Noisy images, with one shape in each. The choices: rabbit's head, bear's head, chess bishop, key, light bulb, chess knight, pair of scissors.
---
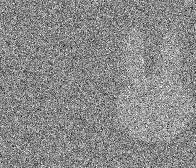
rabbit's head
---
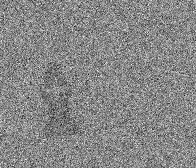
chess bishop
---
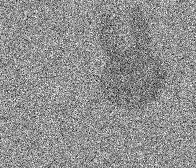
rabbit's head
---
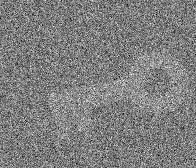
key
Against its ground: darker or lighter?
lighter
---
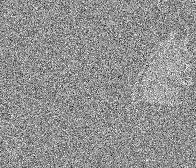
chess knight
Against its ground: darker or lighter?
lighter
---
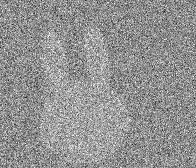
rabbit's head
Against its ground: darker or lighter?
lighter
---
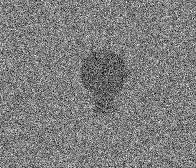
light bulb
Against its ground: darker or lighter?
darker
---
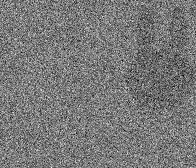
rabbit's head
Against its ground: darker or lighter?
darker
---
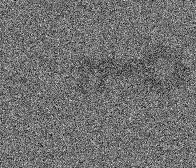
key
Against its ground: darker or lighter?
darker
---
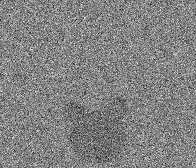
bear's head
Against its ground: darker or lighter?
darker
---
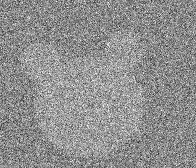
bear's head
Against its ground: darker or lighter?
lighter
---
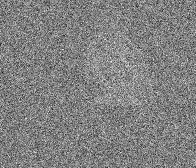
chess knight
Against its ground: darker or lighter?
lighter
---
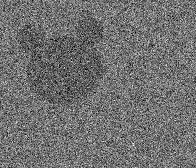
bear's head
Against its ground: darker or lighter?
darker
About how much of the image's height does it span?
half
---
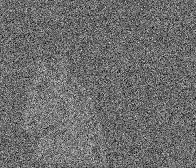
chess knight
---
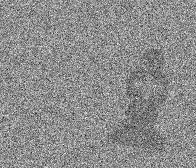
chess bishop
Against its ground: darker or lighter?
darker
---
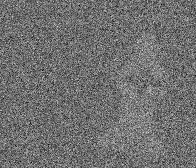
chess bishop
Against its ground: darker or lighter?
lighter
